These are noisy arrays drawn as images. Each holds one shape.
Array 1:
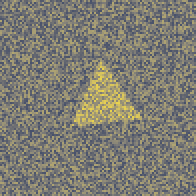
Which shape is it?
triangle
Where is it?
centre
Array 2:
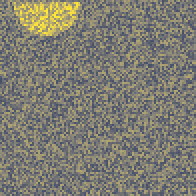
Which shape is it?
half disc
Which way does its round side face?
down
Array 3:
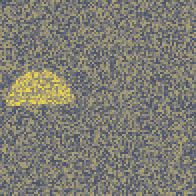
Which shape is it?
half disc
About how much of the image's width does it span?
a third
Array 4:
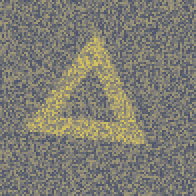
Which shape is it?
triangle frame
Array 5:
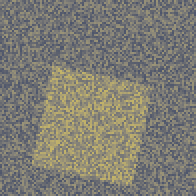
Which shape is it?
square
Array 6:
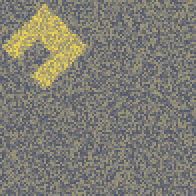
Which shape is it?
square with a notch
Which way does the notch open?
down and left
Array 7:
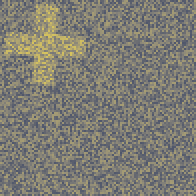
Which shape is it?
cross
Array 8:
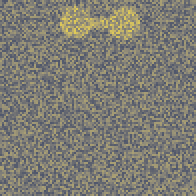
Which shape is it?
dumbbell
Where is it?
top middle
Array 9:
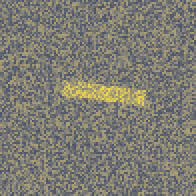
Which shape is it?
bar
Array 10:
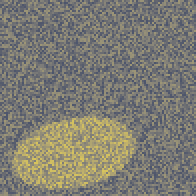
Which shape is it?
ellipse
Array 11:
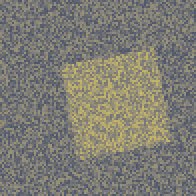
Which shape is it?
square
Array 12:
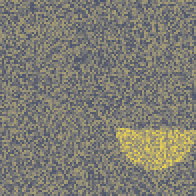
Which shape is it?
half disc
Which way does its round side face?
down
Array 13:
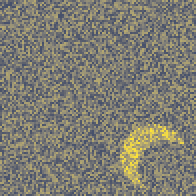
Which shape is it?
crescent
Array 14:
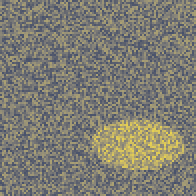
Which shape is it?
ellipse
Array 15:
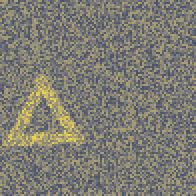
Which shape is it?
triangle frame
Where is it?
middle left
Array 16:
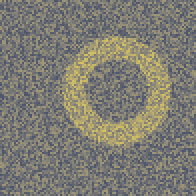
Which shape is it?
ring
